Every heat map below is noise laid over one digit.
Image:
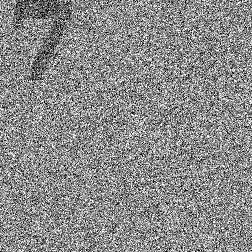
7
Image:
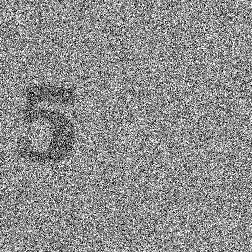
5
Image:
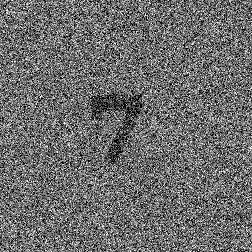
7
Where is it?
centre
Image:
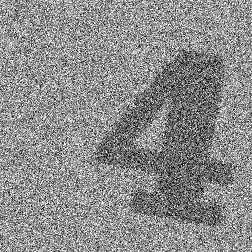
4
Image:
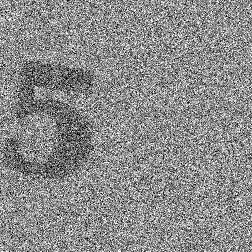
5
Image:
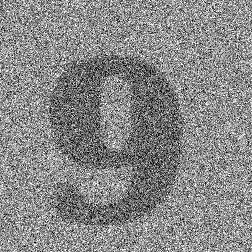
9
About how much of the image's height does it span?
two thirds
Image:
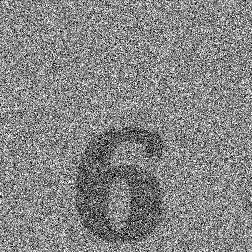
6
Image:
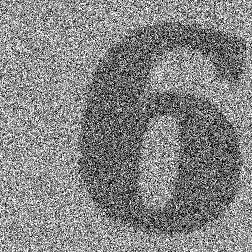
6
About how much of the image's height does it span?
nearly all
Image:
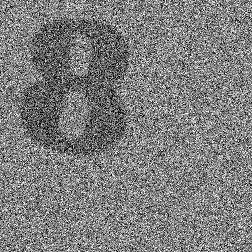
8
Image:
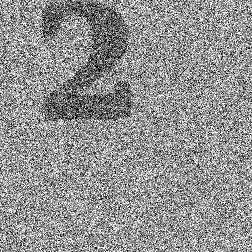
2
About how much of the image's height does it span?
half
